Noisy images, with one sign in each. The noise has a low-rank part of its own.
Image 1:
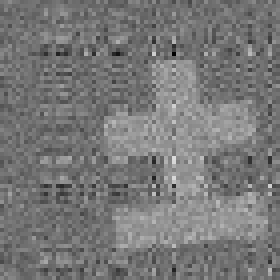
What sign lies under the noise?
plus-minus sign
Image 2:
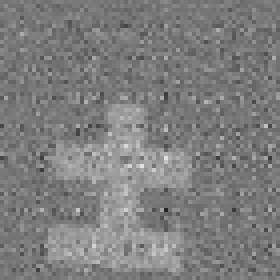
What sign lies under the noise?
plus-minus sign
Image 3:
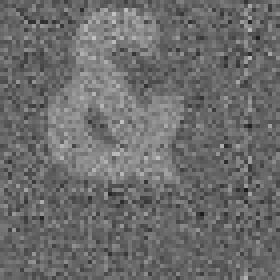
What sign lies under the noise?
ampersand
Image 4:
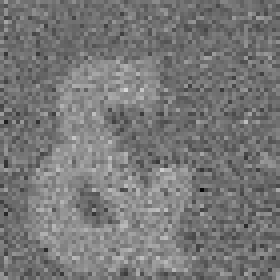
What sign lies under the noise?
ampersand
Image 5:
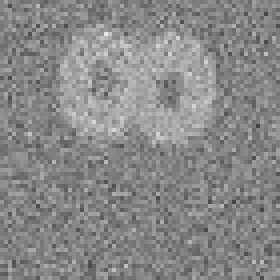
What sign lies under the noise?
infinity sign
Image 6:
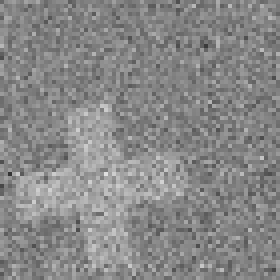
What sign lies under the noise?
plus sign
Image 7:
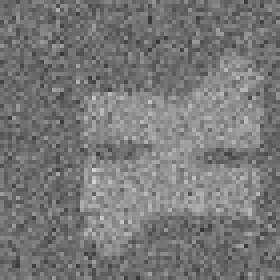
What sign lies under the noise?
not-equal sign
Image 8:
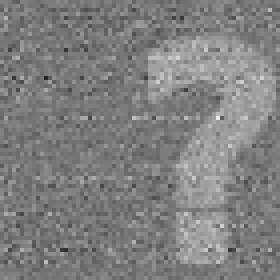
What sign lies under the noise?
question mark
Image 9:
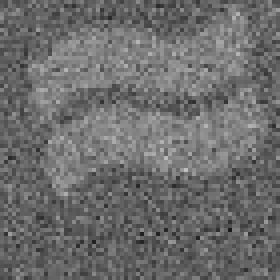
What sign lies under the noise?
approximately sign
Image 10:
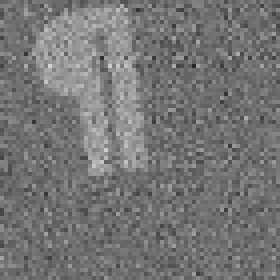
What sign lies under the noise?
pilcrow
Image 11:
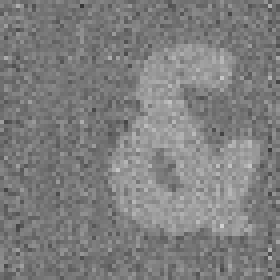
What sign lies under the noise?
ampersand
